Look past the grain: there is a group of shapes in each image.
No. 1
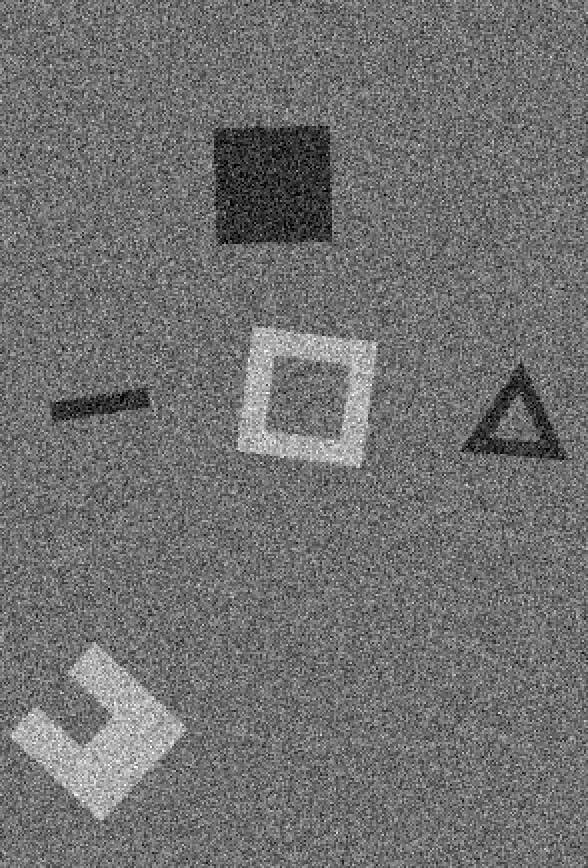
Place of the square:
top middle
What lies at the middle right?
triangle frame
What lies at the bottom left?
square with a notch
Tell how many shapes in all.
5
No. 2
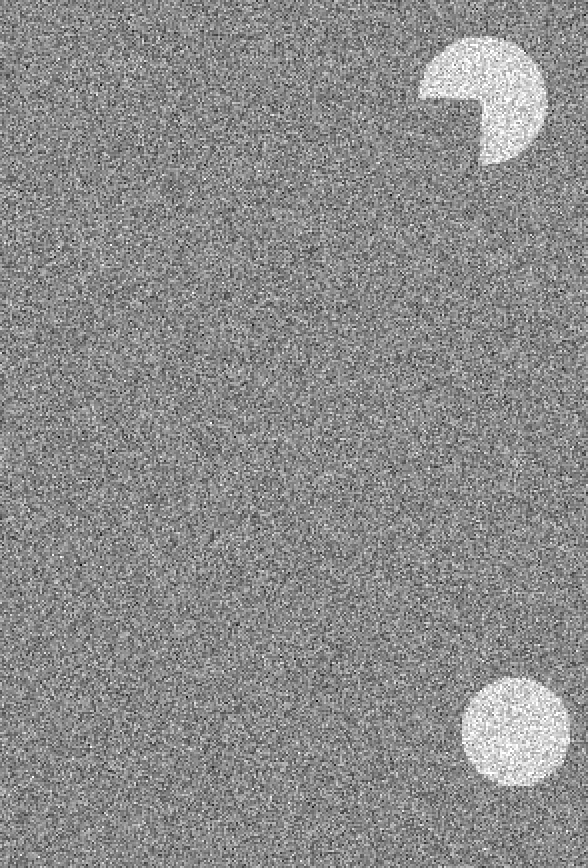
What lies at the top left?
nothing
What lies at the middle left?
nothing
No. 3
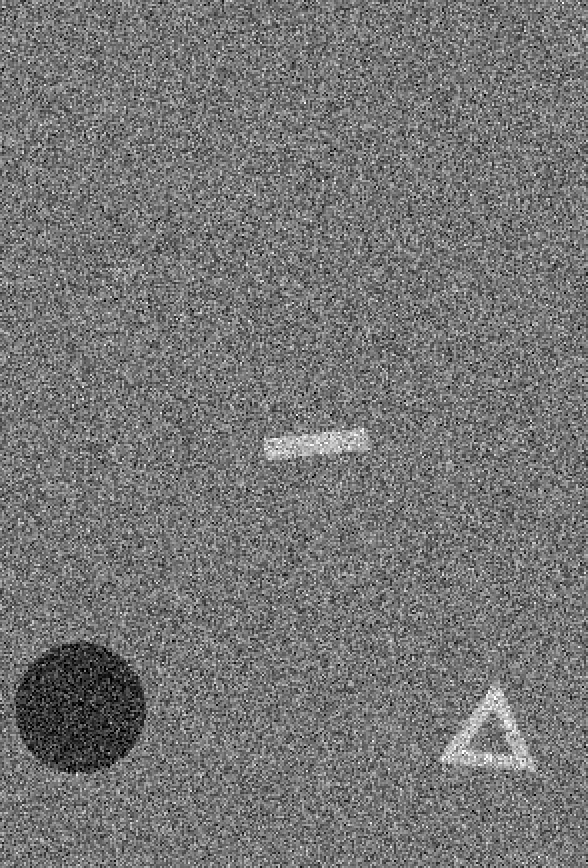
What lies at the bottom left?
disc
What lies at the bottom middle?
nothing
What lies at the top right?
nothing
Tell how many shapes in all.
3
